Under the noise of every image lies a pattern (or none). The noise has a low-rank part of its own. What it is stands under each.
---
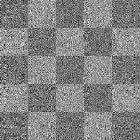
a checkerboard
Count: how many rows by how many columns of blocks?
5 by 5
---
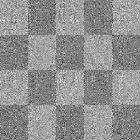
a checkerboard
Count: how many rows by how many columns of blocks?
4 by 5
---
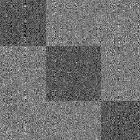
blocks along the diagonal
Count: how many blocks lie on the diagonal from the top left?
3
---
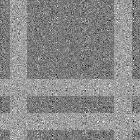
bands of rows crossing bands of columns
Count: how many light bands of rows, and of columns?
2 and 2
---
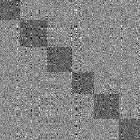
blocks along the diagonal
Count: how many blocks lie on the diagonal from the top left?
6
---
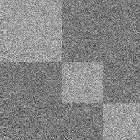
blocks along the diagonal
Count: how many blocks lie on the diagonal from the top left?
3
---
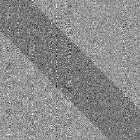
a diagonal band
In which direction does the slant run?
top left to bottom right
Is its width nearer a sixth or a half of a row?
a half
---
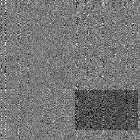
one block
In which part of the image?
bottom right
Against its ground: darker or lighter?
darker
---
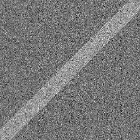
a diagonal band
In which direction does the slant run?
bottom left to top right
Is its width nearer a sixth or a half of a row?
a sixth
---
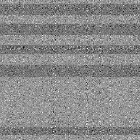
bands of rows
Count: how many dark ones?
5
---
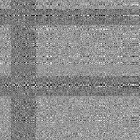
bands of rows crossing bands of columns
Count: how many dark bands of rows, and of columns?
2 and 1
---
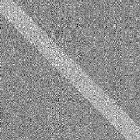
a diagonal band
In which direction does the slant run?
top left to bottom right
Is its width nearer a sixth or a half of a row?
a sixth
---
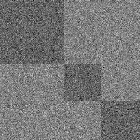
blocks along the diagonal
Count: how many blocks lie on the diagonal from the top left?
3
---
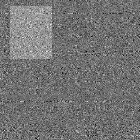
one block
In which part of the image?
top left
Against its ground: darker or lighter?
lighter
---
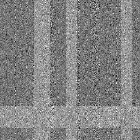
bands of rows crossing bands of columns
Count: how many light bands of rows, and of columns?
1 and 3
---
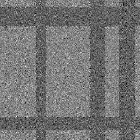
bands of rows crossing bands of columns
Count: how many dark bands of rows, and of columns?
2 and 3
